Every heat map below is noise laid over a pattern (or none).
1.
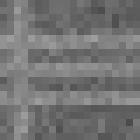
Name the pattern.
bands of rows crossing bands of columns
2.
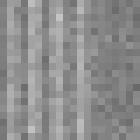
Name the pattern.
bands of columns
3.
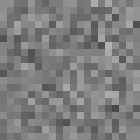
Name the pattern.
only noise
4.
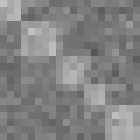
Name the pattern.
blocks along the diagonal
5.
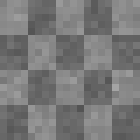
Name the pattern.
a checkerboard
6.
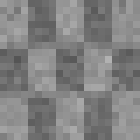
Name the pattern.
a checkerboard
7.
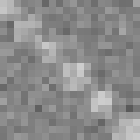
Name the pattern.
blocks along the diagonal
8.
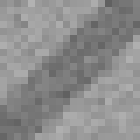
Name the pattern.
a diagonal band
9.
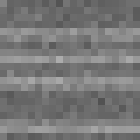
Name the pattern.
bands of rows
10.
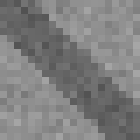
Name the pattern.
a diagonal band
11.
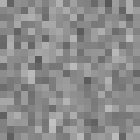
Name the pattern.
only noise
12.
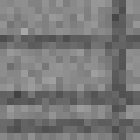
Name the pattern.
bands of rows crossing bands of columns
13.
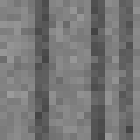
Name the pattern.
bands of columns
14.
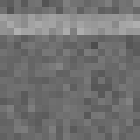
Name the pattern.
one band of rows
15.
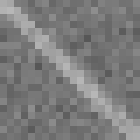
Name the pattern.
a diagonal band
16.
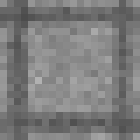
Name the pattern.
bands of rows crossing bands of columns
